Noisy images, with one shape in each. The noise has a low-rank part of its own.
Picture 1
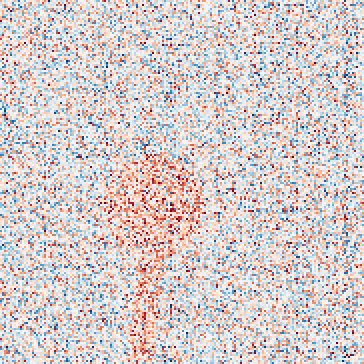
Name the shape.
lollipop
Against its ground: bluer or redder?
redder
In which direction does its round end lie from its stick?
up
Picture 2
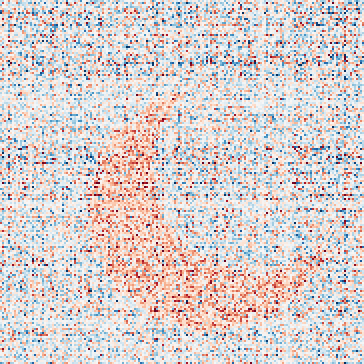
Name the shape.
crescent
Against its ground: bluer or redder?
redder
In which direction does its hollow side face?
up and right
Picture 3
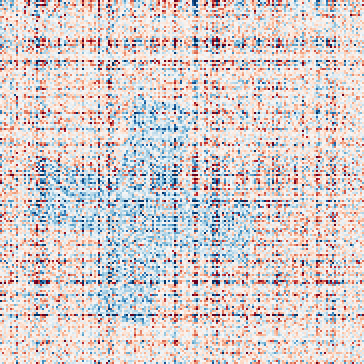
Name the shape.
cross
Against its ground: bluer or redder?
bluer
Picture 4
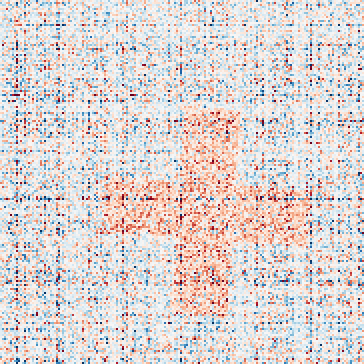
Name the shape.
cross
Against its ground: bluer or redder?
redder
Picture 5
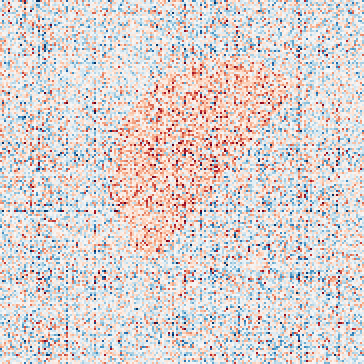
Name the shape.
half disc
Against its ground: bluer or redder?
redder
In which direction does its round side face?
up and left
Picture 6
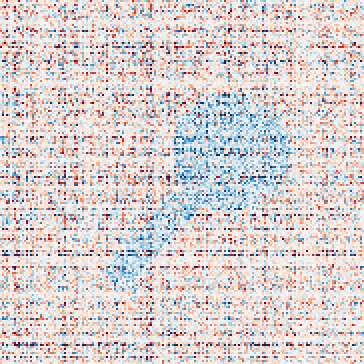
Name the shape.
lollipop
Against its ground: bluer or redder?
bluer
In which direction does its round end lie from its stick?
up and right
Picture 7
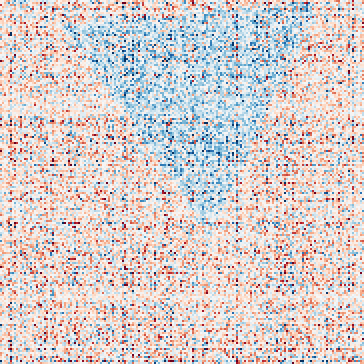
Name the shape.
triangle
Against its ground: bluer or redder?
bluer
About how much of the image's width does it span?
two thirds
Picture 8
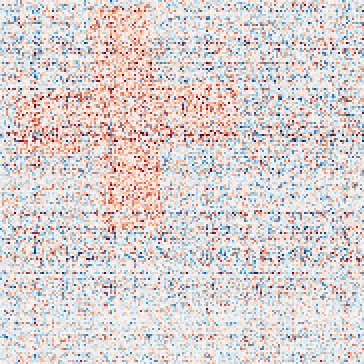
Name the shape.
cross
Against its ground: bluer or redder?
redder
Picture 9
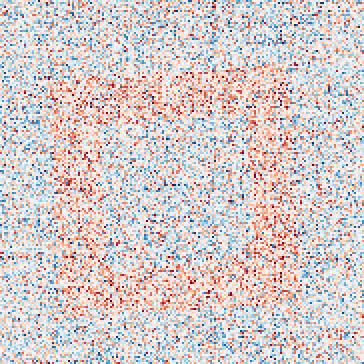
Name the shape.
square frame
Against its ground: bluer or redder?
redder
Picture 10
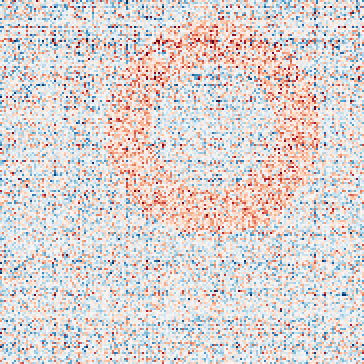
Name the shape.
ring
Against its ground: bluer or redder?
redder
